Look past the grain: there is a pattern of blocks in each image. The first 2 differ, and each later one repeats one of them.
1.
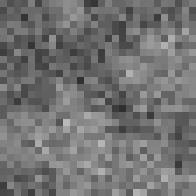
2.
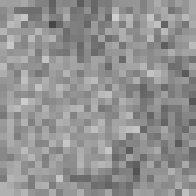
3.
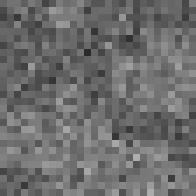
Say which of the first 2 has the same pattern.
1
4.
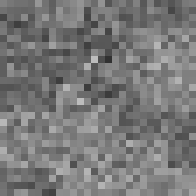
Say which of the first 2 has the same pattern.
1
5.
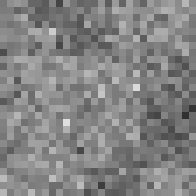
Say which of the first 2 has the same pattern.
2
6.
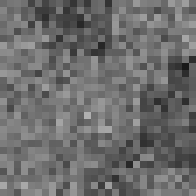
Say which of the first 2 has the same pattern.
2
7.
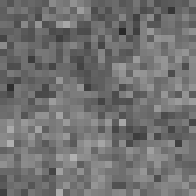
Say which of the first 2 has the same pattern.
1
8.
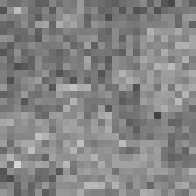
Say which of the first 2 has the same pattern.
1
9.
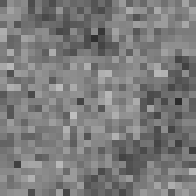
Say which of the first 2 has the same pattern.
2
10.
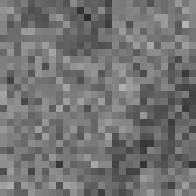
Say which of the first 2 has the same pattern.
2
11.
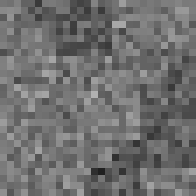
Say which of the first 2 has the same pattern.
2
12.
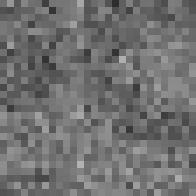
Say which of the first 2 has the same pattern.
1
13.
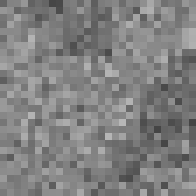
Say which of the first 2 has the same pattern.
2
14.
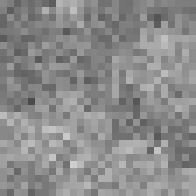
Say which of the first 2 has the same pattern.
1
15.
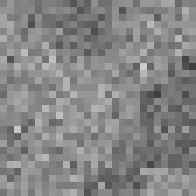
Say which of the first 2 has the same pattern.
2
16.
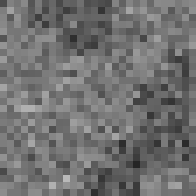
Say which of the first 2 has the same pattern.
2
